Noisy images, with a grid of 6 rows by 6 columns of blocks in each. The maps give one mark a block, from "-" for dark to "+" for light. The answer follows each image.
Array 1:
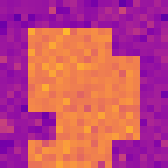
- - - - - -
- + + + - -
- + + + + -
- + + + + -
- - + + + -
- + + + - -
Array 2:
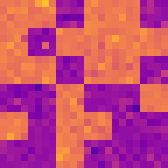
+ + - + + -
+ - + + + +
+ + - + + -
- - + - - +
+ - + + - -
- - + - - -
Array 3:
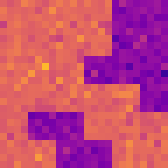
+ + + + - -
+ + + + - -
+ + + - - -
+ + + + + -
+ - - + + +
+ + - - + +
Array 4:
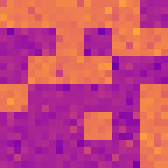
+ + + + + -
- - + - + +
- + + + - -
+ - - - - +
- - - + - +
- - - - - +
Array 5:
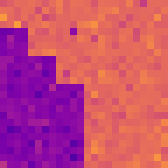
+ + + + + +
- + + + + +
- - + + + +
- - - + + +
- - - + + +
- - - + + +
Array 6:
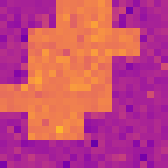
- - + + - -
- + + + + -
- + + + - -
+ + + + - -
- + + - - -
- - - - - -
